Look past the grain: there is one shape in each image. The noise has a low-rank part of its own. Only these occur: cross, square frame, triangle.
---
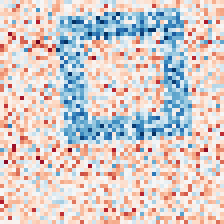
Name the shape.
square frame
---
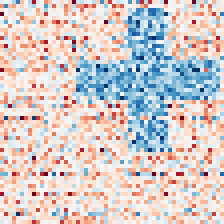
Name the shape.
cross
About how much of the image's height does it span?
two thirds
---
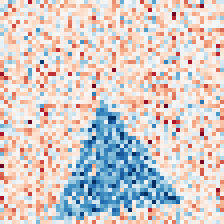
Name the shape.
triangle
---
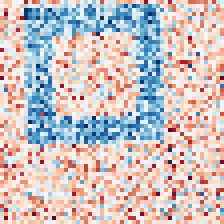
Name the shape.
square frame
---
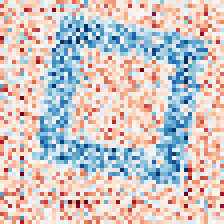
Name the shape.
square frame
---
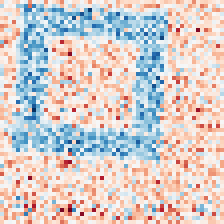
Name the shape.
square frame
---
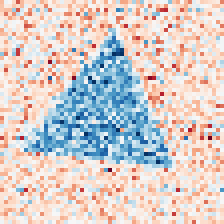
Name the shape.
triangle
